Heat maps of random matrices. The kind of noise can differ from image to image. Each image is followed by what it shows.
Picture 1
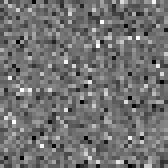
heavy tails
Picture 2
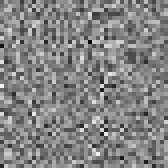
low rank plus noise
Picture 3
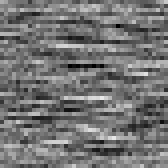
streaked along the rows
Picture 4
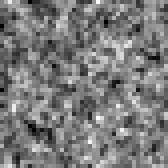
blotchy
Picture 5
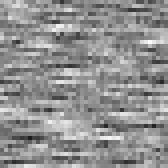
streaked along the rows
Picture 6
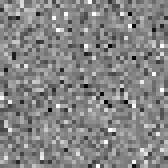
heavy tails
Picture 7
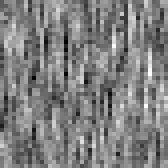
streaked along the columns
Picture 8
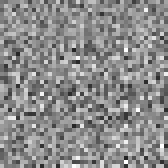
low rank plus noise
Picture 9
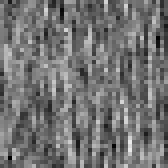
streaked along the columns
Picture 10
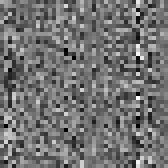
columns of uneven size
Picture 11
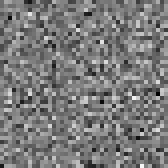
low rank plus noise
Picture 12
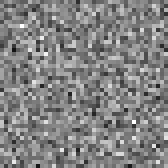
independent entries
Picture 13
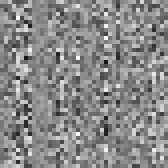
columns of uneven size
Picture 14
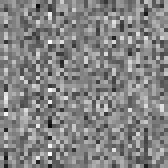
columns of uneven size
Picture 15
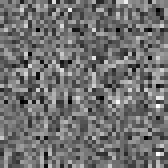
low rank plus noise
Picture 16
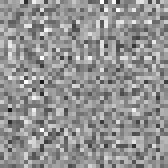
low rank plus noise
